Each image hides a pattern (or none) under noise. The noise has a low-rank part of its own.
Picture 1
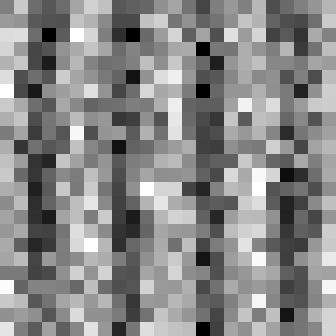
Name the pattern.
vertical stripes
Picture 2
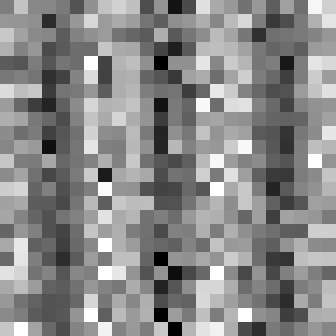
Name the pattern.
vertical stripes
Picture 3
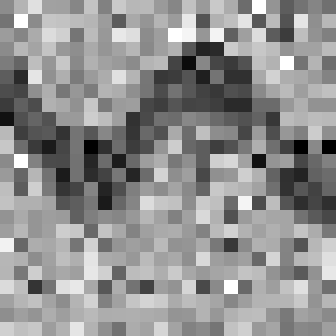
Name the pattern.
a wavy band
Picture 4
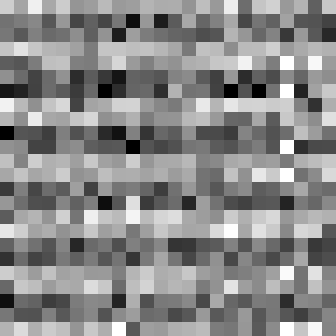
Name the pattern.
horizontal stripes
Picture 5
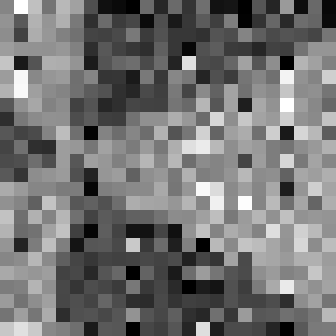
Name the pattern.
spokes from one point
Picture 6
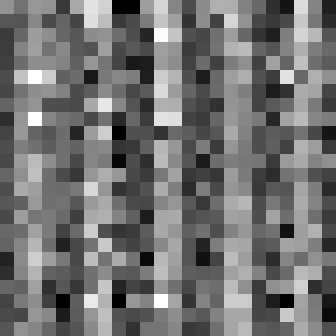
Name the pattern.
vertical stripes
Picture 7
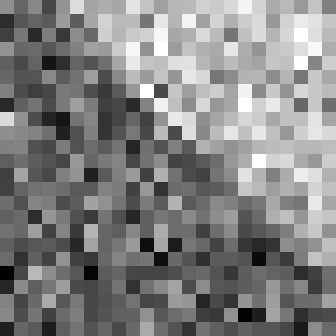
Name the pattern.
a sharp edge
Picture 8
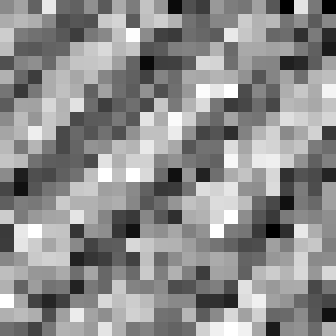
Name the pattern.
diagonal stripes
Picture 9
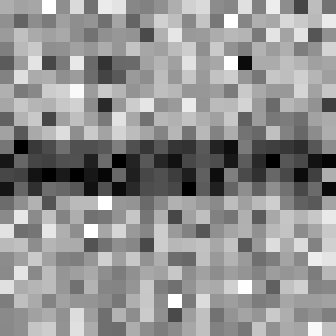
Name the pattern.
one horizontal stripe
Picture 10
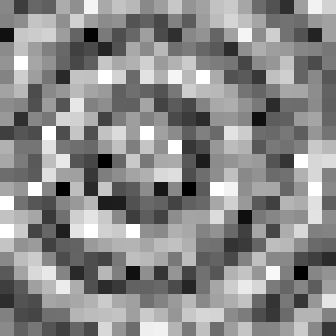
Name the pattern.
rings round one point
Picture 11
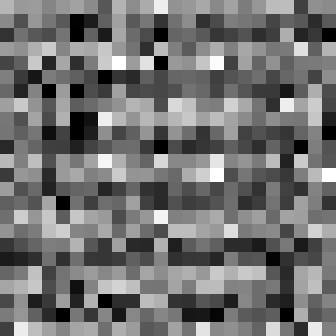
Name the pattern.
horizontal stripes
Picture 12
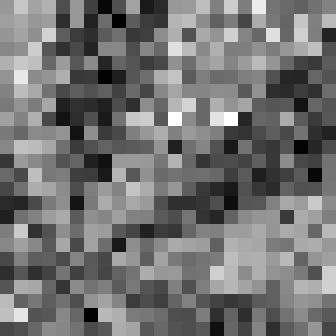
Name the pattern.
spokes from one point
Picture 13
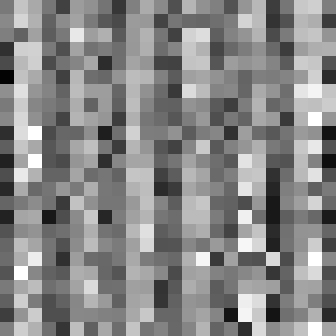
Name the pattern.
vertical stripes
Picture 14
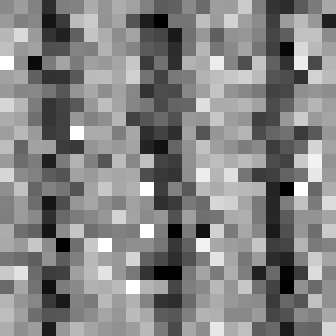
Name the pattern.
vertical stripes
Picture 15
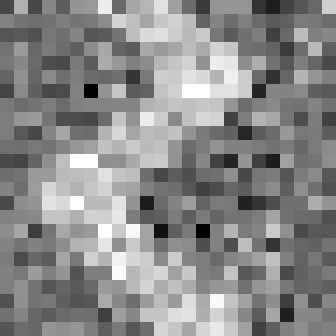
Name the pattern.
a wavy band
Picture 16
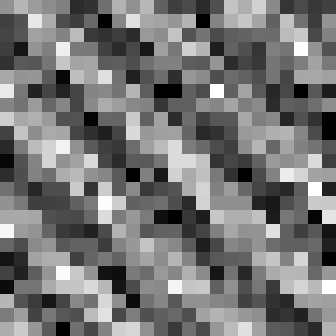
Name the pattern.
diagonal stripes
